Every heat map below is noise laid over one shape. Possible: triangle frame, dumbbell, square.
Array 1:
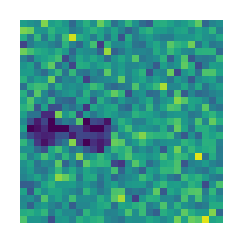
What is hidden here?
dark dumbbell, middle left
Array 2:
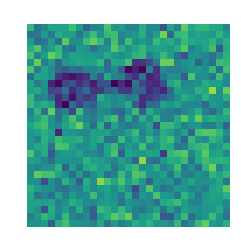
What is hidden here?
dark dumbbell
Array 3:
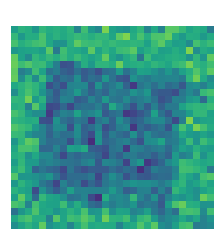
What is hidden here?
dark square
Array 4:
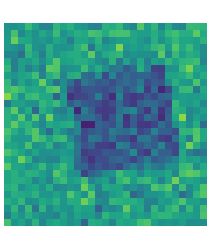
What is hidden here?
dark square
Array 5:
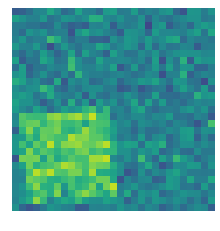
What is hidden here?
light square
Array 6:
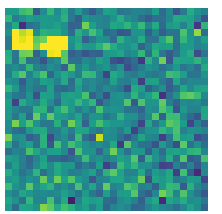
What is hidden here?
light dumbbell, top left
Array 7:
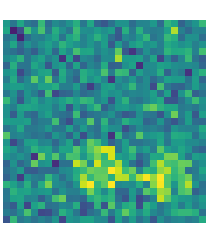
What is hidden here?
light dumbbell
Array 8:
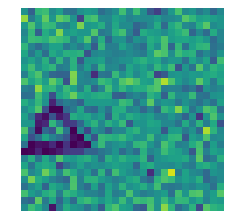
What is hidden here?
dark triangle frame, middle left
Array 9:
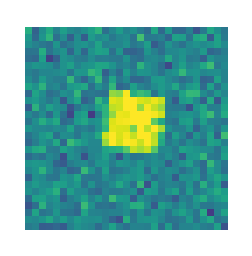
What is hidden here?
light square, centre
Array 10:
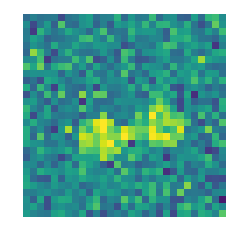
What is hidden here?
light dumbbell
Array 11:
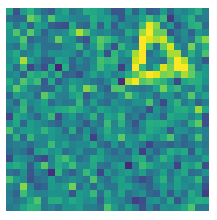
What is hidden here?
light triangle frame, top right
